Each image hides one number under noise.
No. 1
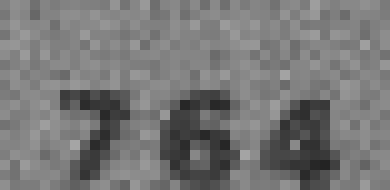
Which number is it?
764
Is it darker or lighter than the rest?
darker
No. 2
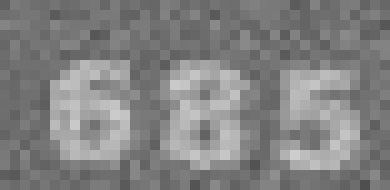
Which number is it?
685
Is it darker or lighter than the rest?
lighter
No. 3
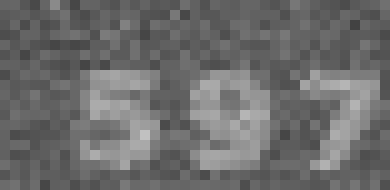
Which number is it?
597
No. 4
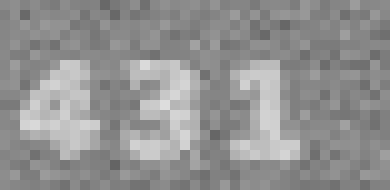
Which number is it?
431
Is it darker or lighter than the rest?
lighter
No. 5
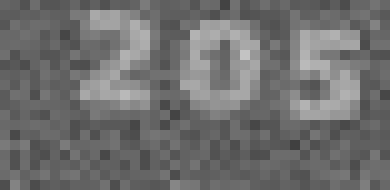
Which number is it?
205
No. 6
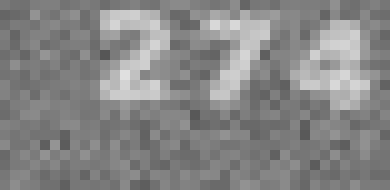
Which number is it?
274
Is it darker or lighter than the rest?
lighter
